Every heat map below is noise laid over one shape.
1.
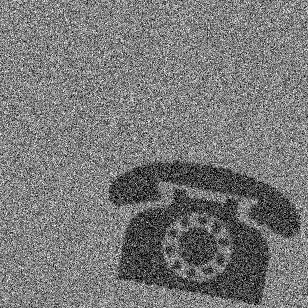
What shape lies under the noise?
telephone
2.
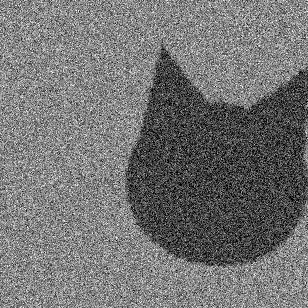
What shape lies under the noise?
cat's head
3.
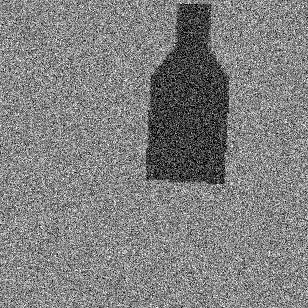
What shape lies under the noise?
bottle
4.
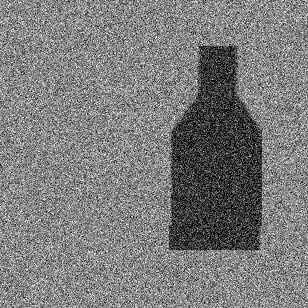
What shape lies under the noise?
bottle
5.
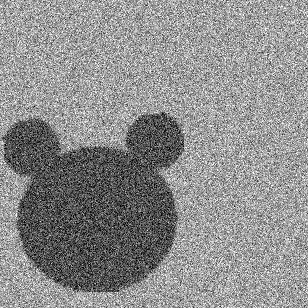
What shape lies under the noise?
bear's head
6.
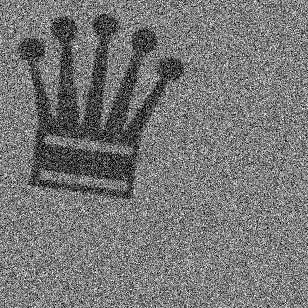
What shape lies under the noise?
chess queen
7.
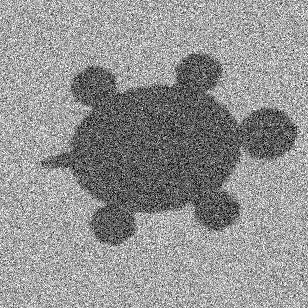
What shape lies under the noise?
turtle
